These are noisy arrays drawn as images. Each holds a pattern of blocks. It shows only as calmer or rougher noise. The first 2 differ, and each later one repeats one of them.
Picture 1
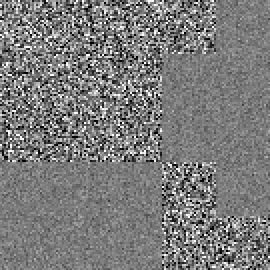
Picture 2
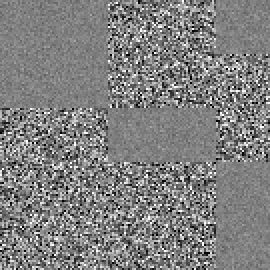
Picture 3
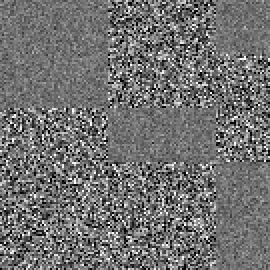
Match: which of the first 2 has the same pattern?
2
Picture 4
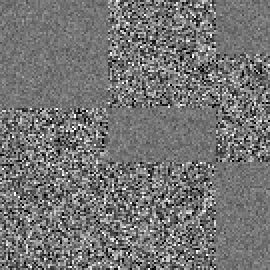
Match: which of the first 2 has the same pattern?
2
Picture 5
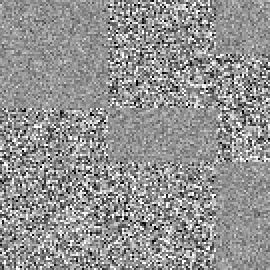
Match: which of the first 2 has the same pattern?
2
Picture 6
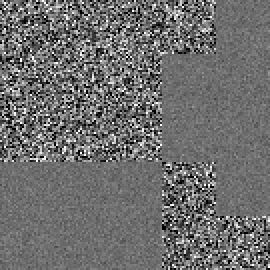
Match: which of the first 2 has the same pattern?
1
